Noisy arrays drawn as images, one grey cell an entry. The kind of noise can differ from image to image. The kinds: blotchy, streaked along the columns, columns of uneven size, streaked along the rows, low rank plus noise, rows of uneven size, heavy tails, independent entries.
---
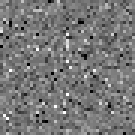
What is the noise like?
heavy tails
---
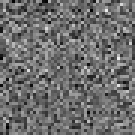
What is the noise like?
low rank plus noise
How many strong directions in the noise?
five to eight
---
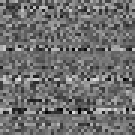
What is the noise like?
rows of uneven size
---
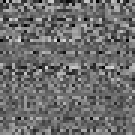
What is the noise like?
rows of uneven size
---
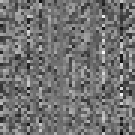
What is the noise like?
columns of uneven size
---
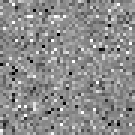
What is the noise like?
heavy tails
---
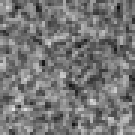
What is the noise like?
blotchy
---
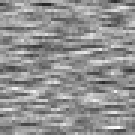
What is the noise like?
streaked along the rows
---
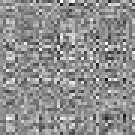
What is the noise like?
low rank plus noise
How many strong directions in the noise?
two
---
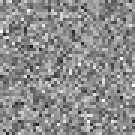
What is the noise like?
independent entries
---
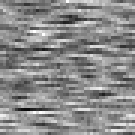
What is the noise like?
streaked along the rows
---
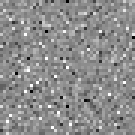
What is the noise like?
heavy tails
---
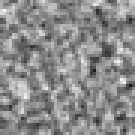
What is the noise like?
blotchy
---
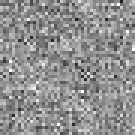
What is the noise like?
low rank plus noise
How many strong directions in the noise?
five to eight
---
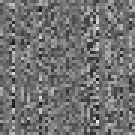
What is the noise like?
columns of uneven size
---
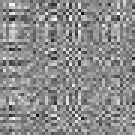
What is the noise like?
low rank plus noise
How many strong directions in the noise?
one
